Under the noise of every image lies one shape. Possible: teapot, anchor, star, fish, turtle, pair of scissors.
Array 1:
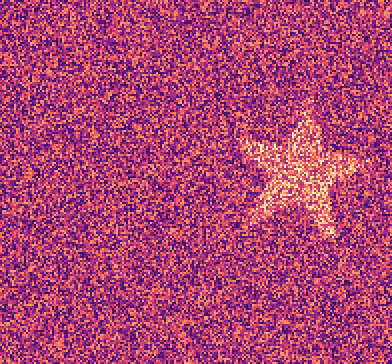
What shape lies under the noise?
star
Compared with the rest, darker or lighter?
lighter
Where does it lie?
middle right
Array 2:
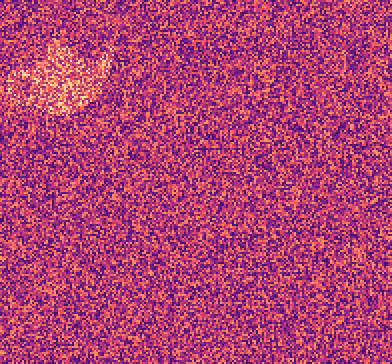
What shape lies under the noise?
teapot
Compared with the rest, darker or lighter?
lighter
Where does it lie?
top left
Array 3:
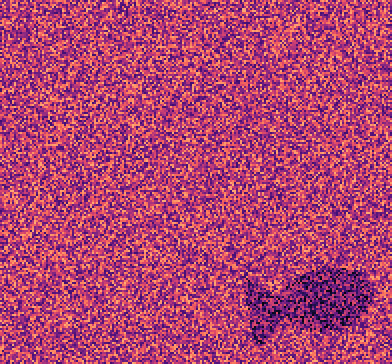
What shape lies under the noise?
fish
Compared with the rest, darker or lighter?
darker
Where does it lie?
bottom right
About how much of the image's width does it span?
a third
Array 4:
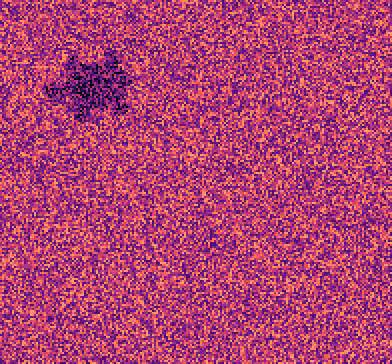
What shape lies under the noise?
turtle
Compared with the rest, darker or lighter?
darker
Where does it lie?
top left
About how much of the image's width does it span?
a quarter
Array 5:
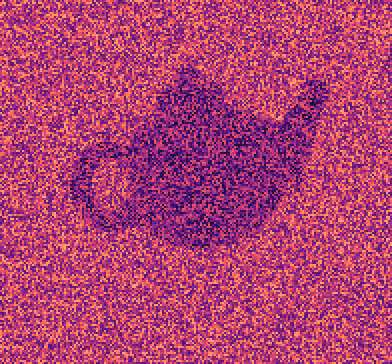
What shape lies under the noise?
teapot
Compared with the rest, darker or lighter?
darker
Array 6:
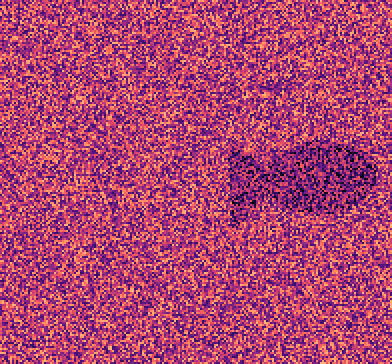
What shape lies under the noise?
fish
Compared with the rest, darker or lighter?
darker
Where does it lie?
middle right
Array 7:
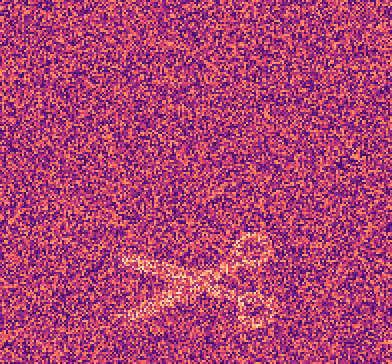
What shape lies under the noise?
pair of scissors
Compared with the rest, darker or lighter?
lighter
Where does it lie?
bottom middle
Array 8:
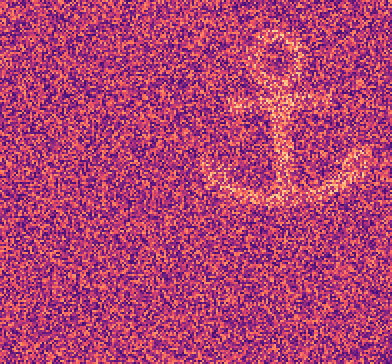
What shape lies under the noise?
anchor
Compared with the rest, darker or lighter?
lighter
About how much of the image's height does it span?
half
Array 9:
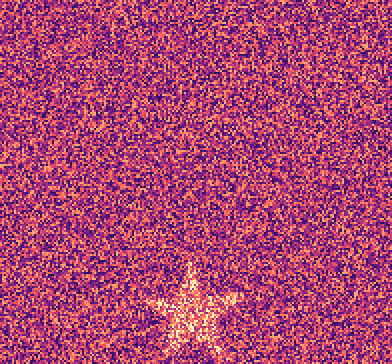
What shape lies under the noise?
star
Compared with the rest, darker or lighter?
lighter
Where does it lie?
bottom middle
